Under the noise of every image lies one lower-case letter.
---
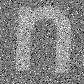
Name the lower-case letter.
n
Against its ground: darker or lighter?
lighter
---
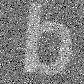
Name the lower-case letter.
b
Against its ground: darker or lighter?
lighter
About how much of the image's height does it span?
nearly all
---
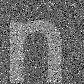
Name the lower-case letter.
n
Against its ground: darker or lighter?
lighter
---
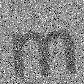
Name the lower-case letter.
m
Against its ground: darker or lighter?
darker
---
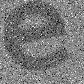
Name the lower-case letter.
e
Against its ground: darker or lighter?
darker
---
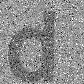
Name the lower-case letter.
d
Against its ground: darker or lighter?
darker
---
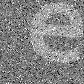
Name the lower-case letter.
e
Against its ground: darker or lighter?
lighter
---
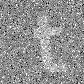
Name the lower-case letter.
t
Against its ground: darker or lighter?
lighter
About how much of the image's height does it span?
two thirds
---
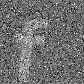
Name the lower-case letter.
f
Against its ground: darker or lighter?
lighter
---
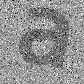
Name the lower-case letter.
a
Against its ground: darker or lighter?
darker
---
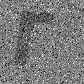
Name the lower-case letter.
r
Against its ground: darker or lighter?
darker
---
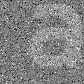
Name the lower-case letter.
a
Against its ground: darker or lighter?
lighter
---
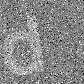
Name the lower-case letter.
d
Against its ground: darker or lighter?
lighter
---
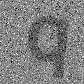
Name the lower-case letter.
q
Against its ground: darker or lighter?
darker
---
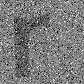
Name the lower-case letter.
r
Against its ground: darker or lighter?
darker
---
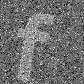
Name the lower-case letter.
f
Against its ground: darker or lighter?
lighter
